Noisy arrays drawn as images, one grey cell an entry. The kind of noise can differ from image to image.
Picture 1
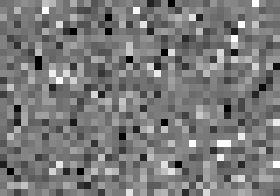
heavy tails
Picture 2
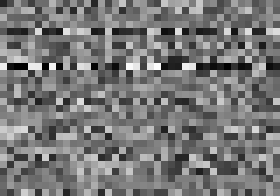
rows of uneven size
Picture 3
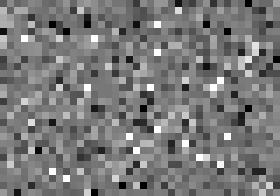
heavy tails
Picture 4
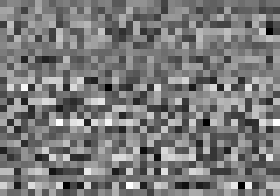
rows of uneven size
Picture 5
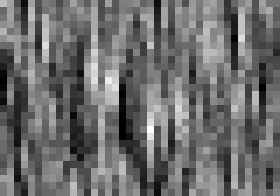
streaked along the columns
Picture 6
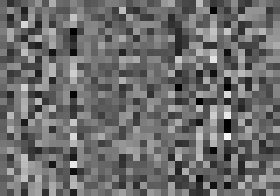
columns of uneven size
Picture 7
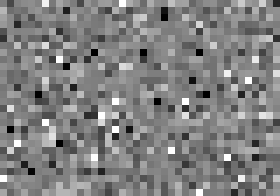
heavy tails
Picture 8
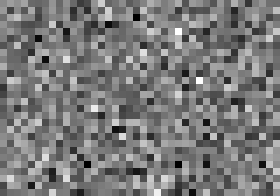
independent entries
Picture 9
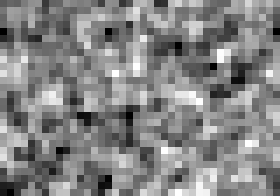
blotchy
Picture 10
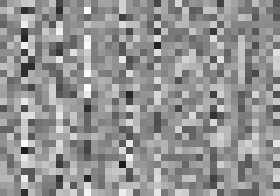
columns of uneven size
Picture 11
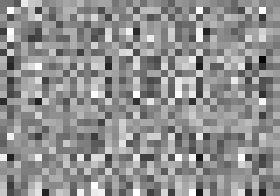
low rank plus noise
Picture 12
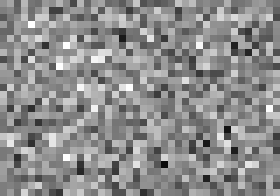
independent entries
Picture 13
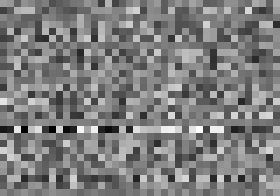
rows of uneven size
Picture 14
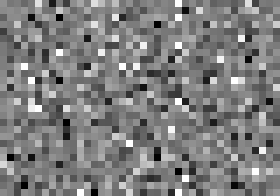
heavy tails
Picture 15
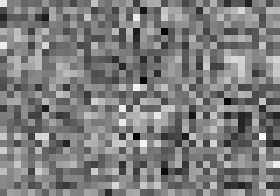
low rank plus noise
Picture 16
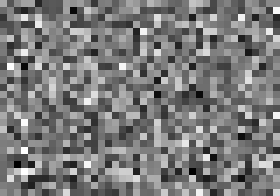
low rank plus noise
